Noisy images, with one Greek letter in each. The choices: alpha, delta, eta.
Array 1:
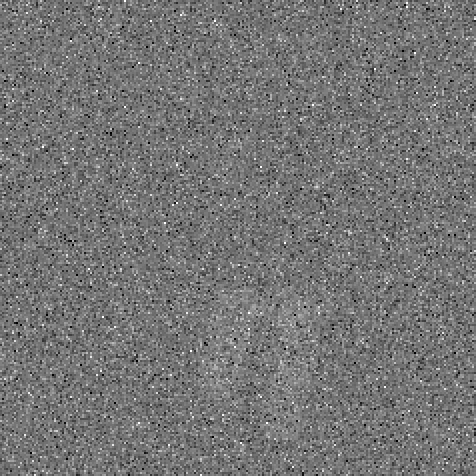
eta
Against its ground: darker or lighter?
lighter
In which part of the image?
bottom middle
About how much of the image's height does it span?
a third
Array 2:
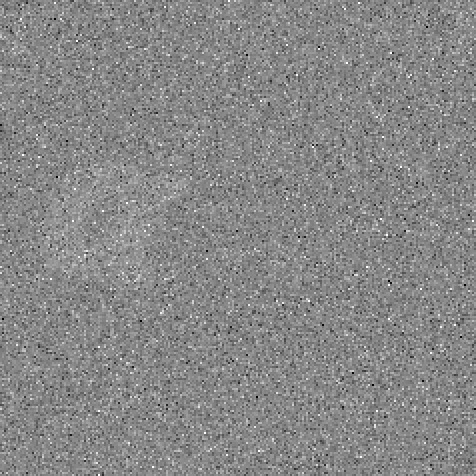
alpha
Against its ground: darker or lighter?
lighter
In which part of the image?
middle left
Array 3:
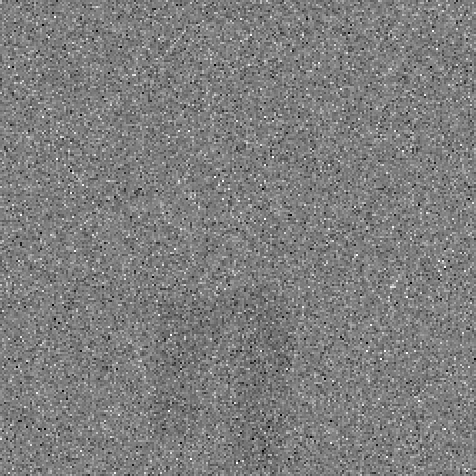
eta
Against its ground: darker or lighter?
darker
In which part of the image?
bottom middle
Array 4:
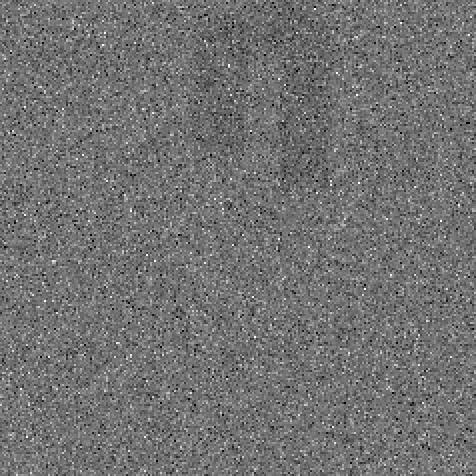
eta
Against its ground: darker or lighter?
darker
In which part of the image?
top middle
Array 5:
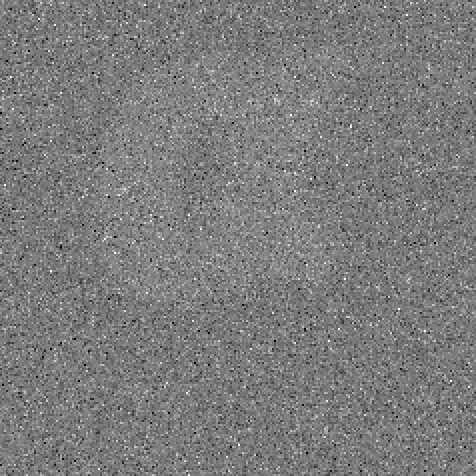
alpha
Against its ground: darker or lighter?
lighter
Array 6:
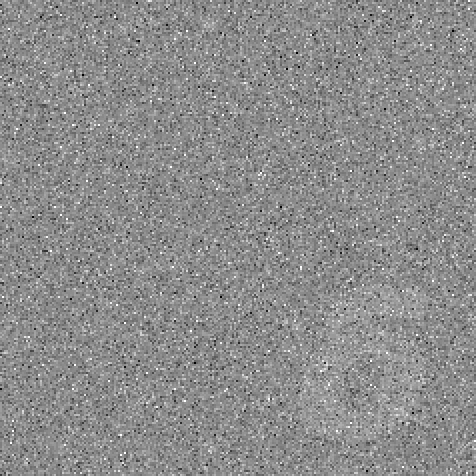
delta
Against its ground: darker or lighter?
lighter
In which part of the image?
bottom right
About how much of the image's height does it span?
a third
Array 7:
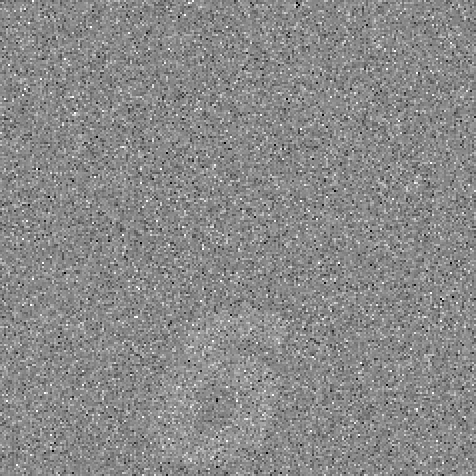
delta
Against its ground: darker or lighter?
lighter
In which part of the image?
bottom middle
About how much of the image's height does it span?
a third
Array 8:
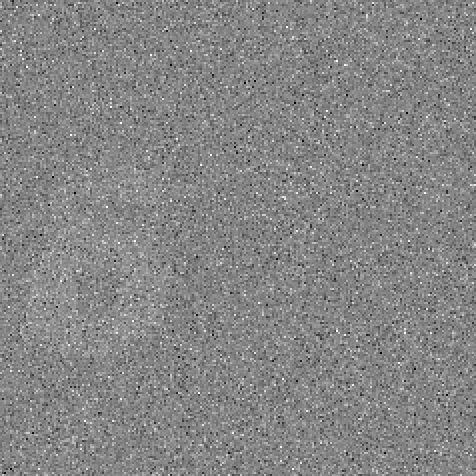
delta
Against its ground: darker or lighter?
lighter
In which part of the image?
middle left
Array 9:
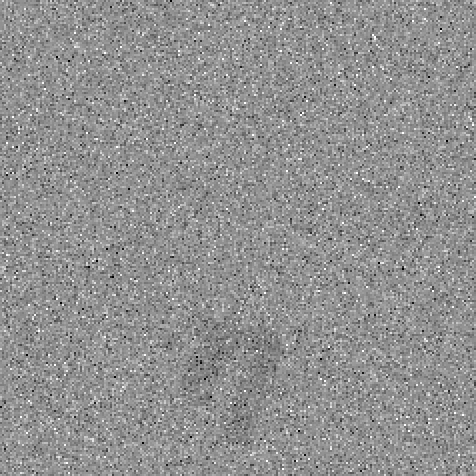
eta
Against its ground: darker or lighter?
darker
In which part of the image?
bottom middle
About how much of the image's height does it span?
a quarter
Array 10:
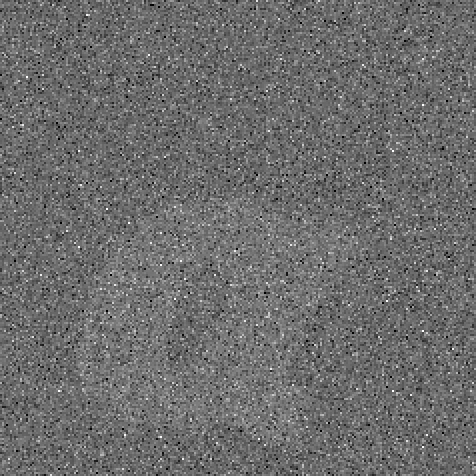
alpha
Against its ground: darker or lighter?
lighter
